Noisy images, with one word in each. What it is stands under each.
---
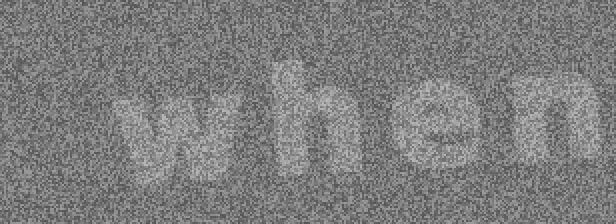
when
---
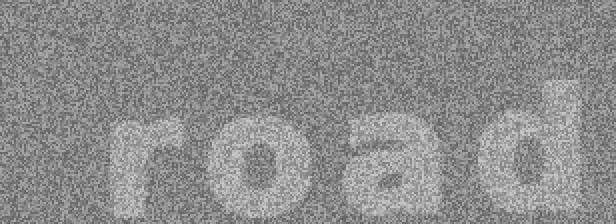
road
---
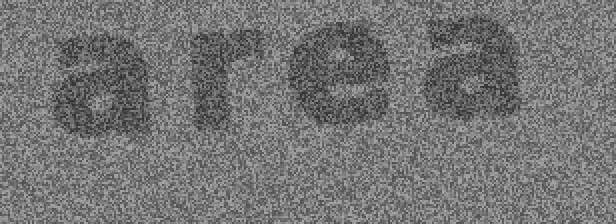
area
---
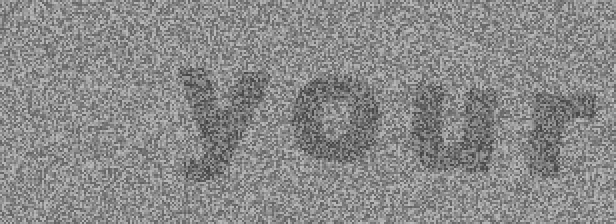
your
